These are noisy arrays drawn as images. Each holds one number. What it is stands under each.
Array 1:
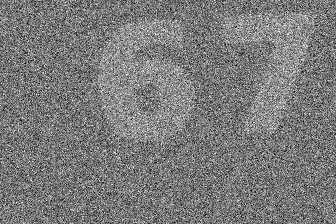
67
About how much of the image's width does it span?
two thirds
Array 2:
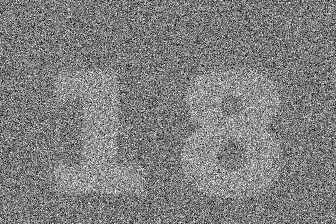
18
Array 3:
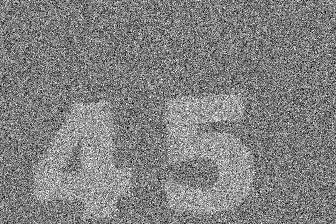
45
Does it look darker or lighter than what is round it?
lighter
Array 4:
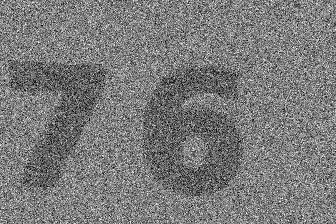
76
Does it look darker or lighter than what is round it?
darker
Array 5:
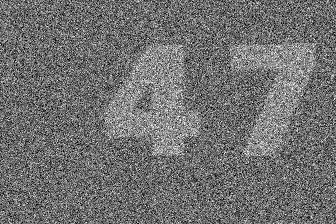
47
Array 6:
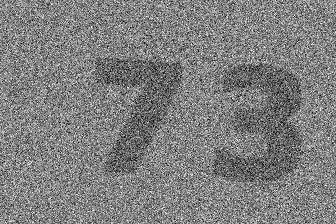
73
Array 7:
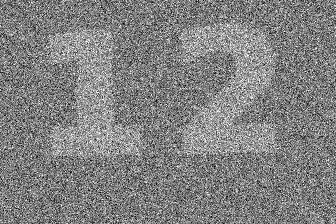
12
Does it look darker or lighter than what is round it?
lighter
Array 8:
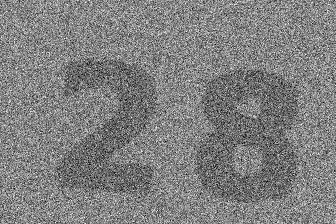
28
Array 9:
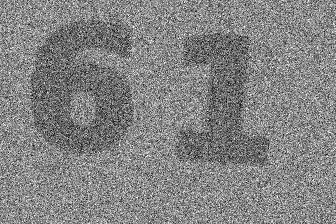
61
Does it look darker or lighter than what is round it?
darker
